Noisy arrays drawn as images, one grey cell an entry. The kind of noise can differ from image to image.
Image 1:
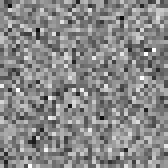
independent entries
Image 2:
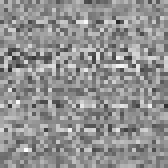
rows of uneven size
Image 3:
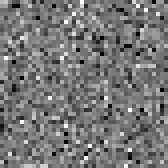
heavy tails
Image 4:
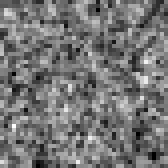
blotchy
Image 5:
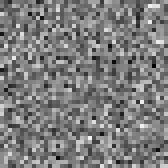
independent entries
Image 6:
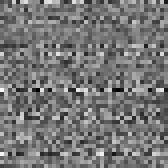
rows of uneven size
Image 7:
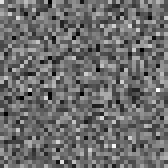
independent entries
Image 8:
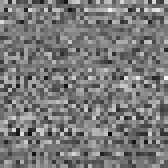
rows of uneven size
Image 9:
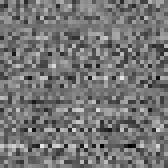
rows of uneven size
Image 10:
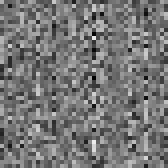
columns of uneven size
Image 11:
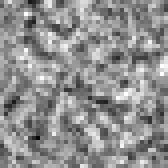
blotchy
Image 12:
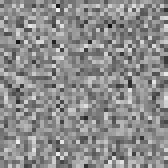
low rank plus noise
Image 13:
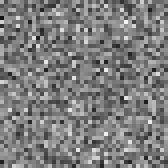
low rank plus noise
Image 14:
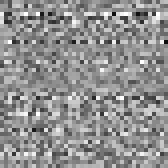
rows of uneven size
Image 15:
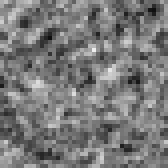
blotchy
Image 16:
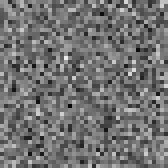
independent entries
